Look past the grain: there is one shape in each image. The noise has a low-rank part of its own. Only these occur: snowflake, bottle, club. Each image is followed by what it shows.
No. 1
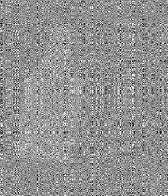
bottle
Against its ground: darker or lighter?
lighter
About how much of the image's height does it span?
two thirds
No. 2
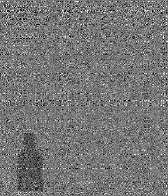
bottle
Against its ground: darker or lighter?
darker
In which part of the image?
bottom left
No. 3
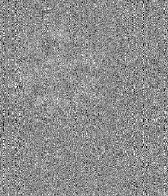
snowflake
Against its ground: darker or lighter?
lighter
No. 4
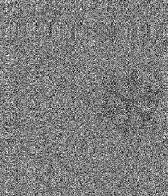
snowflake
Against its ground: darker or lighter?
darker
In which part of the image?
middle right
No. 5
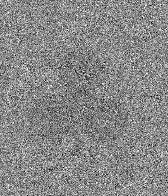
club
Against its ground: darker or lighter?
darker
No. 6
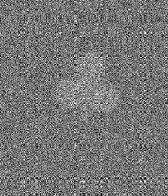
club
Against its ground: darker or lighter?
lighter
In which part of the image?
centre
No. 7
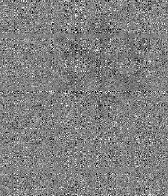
snowflake
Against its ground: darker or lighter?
darker
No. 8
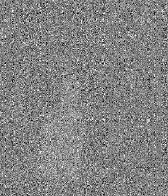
bottle
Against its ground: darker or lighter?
lighter
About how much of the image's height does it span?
half
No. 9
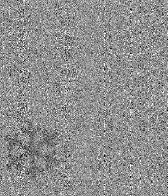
snowflake
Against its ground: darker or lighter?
darker
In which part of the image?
bottom left
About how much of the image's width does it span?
a third
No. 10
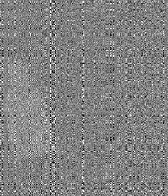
bottle
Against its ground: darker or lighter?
lighter
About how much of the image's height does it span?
half
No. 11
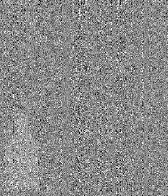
bottle
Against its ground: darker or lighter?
lighter
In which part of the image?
bottom left
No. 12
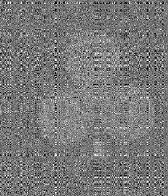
club
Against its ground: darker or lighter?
lighter
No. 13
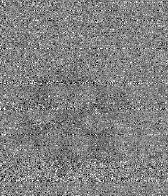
snowflake
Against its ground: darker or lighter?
darker
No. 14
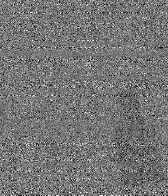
bottle
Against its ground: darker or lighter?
darker
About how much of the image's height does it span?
half
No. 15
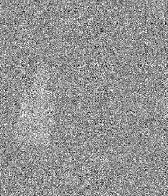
bottle
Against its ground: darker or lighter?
lighter
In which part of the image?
middle left
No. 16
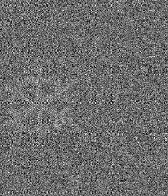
snowflake
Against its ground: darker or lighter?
lighter
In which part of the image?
middle left
